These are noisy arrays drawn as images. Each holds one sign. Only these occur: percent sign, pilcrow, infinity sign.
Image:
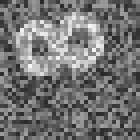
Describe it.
light infinity sign
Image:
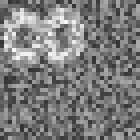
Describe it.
light infinity sign
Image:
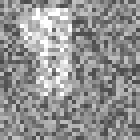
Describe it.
light pilcrow
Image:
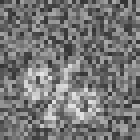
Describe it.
light percent sign
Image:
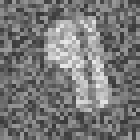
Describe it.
light pilcrow
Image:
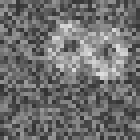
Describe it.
light infinity sign
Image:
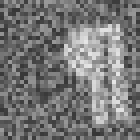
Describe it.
light pilcrow
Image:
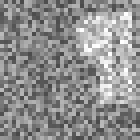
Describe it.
light pilcrow
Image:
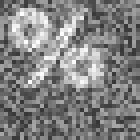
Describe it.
light percent sign
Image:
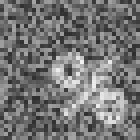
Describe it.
light percent sign
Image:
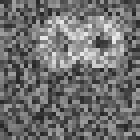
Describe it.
light infinity sign
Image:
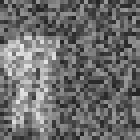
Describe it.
light pilcrow
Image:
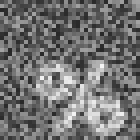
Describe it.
light percent sign
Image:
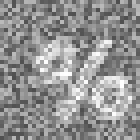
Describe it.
light percent sign
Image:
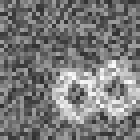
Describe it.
light infinity sign
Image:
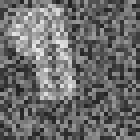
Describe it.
light pilcrow
